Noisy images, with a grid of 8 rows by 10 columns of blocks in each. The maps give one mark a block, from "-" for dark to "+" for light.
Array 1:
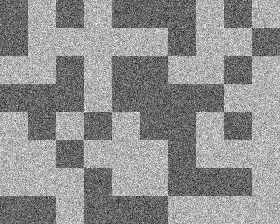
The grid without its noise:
- + - + - - - + - +
- + + + + + - + + -
+ + - + - - + + - +
- - - + - - - - + +
+ - + - + - - + - +
+ + - + + + - + + +
+ + + - + + - - - +
- - + - - - + + + +
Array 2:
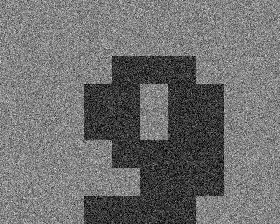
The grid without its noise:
+ + + + + + + + + +
+ + + + + + + + + +
+ + + + - - - + + +
+ + + - - + - - + +
+ + + - - + - - + +
+ + + + - - - - + +
+ + + + + - - - + +
+ + + - - - - + + +
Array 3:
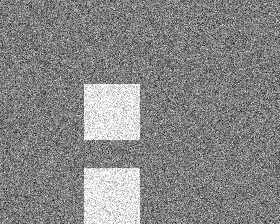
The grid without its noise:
- - - - - - - - - -
- - - - - - - - - -
- - - - - - - - - -
- - - + + - - - - -
- - - + + - - - - -
- - - - - - - - - -
- - - + + - - - - -
- - - + + - - - - -
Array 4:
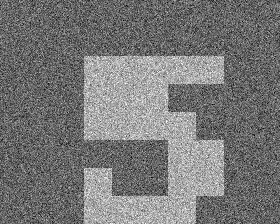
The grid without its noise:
- - - - - - - - - -
- - - - - - - - - -
- - - + + + + + - -
- - - + + + - - - -
- - - + + + + - - -
- - - - - - + + - -
- - - + - - + + - -
- - - + + + + - - -
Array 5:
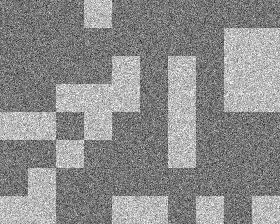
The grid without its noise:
- - - + - - - - - -
- - - - - - - - + +
- - - - + - + - + +
- - + + + - + - + +
+ + - + - - + - - -
- - + - - - + - - -
- + - - - - - - - -
+ + - - + + - + - +
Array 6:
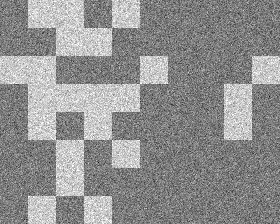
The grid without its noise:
- + + - + - - - - -
- - + + - - - - - -
+ + - - - + - - - +
- + + + + - - - + -
- + - + - - - - + -
- - + - + - - - - -
- - + - - - - - - -
- + - + - - - - - -
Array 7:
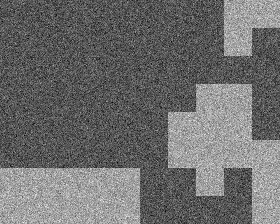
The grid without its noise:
- - - - - - - - + +
- - - - - - - - + -
- - - - - - - - - -
- - - - - - - + + -
- - - - - - + + + -
- - - - - - + + + +
+ + + + + - - + - +
+ + + + + - - - - +
